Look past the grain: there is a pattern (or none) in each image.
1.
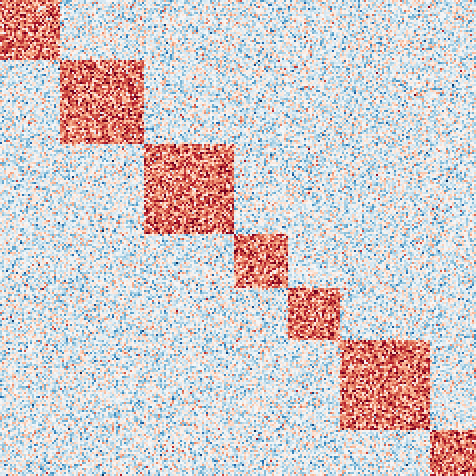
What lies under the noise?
blocks along the diagonal
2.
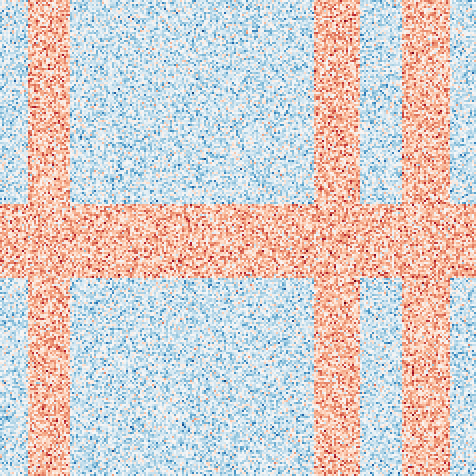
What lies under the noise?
bands of rows crossing bands of columns
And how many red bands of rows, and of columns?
1 and 3
